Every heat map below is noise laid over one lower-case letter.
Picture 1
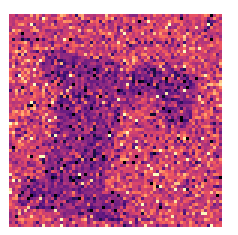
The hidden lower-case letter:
r
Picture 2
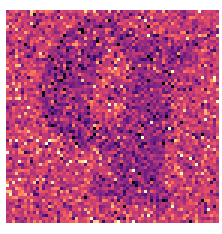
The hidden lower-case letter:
q
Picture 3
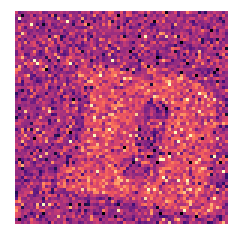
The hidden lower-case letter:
n
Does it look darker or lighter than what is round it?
lighter
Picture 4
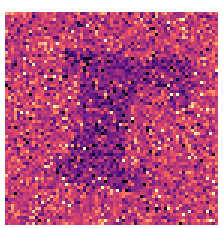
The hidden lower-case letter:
r
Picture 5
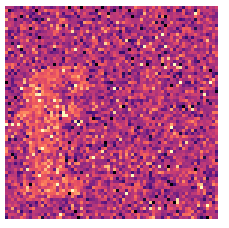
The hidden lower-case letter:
f
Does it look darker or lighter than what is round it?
lighter
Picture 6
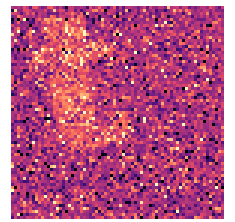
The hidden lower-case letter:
t
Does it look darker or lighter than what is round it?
lighter
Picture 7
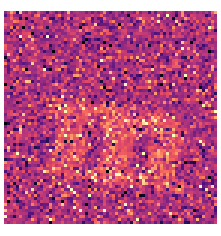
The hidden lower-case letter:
m
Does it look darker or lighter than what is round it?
lighter
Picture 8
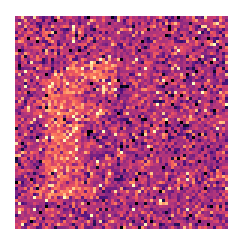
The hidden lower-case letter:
f
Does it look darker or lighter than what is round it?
lighter
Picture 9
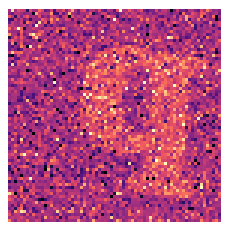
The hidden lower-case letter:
q
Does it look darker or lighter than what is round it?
lighter
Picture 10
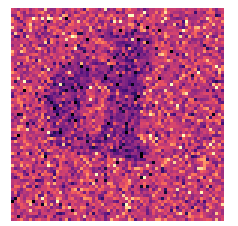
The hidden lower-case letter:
d
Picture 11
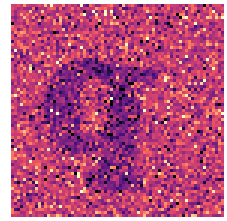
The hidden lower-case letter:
q
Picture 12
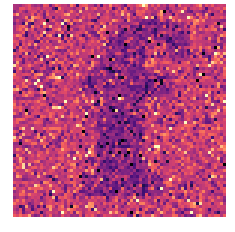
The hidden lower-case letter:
f
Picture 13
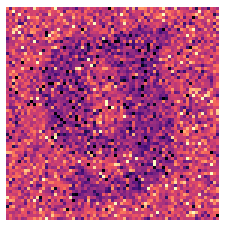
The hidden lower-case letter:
g
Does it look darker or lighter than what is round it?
darker
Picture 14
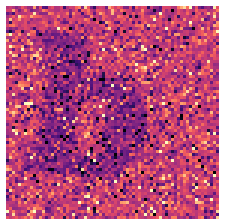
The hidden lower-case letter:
b
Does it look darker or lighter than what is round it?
darker
